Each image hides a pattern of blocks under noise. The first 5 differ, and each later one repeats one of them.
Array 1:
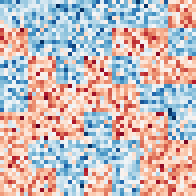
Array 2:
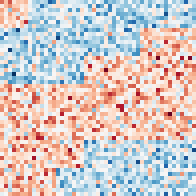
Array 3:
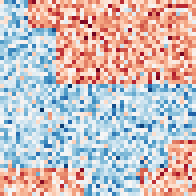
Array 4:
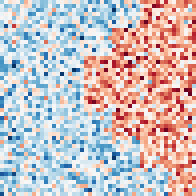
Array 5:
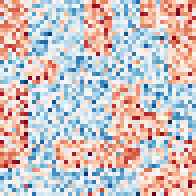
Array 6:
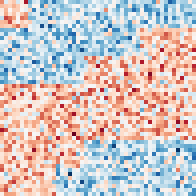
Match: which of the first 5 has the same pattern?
2
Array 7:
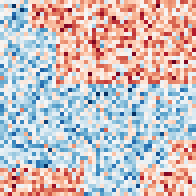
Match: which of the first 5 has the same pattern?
3
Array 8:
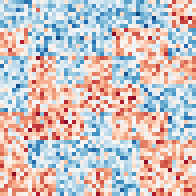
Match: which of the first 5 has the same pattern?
1
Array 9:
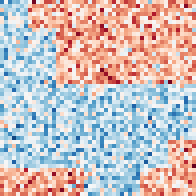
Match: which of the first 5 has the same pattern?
3
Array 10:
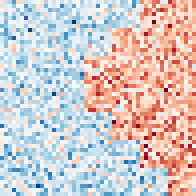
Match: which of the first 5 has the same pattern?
4
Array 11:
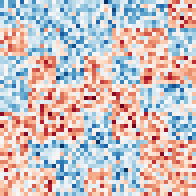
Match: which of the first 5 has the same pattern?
1
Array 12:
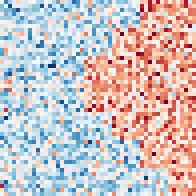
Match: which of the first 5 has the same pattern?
4
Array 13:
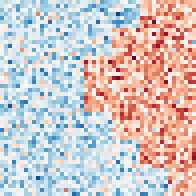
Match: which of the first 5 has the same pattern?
4
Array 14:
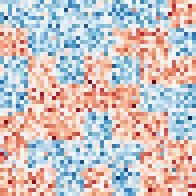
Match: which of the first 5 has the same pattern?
1
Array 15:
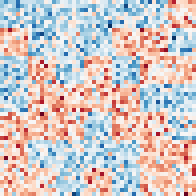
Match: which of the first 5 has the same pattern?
1
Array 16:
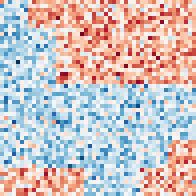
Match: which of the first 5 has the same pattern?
3
